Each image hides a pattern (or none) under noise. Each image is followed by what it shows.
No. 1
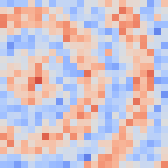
rings round one point
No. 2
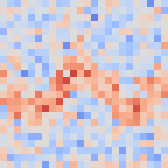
a wavy band
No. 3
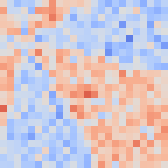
spokes from one point
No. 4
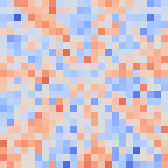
spokes from one point
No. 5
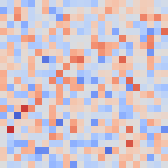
only noise
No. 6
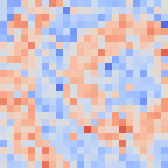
rings round one point
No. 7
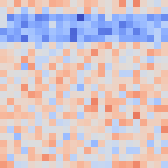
one horizontal stripe
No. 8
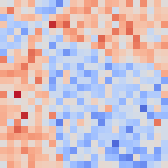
spokes from one point
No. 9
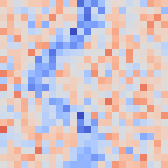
a wavy band
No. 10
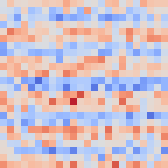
horizontal stripes
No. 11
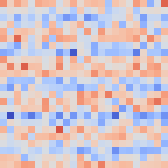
horizontal stripes
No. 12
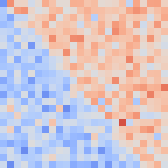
a sharp edge
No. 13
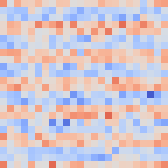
horizontal stripes
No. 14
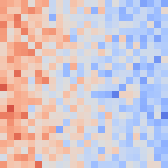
a smooth slope
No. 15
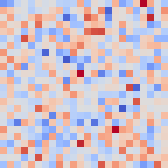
only noise
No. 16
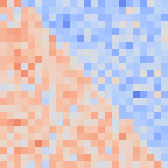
a sharp edge
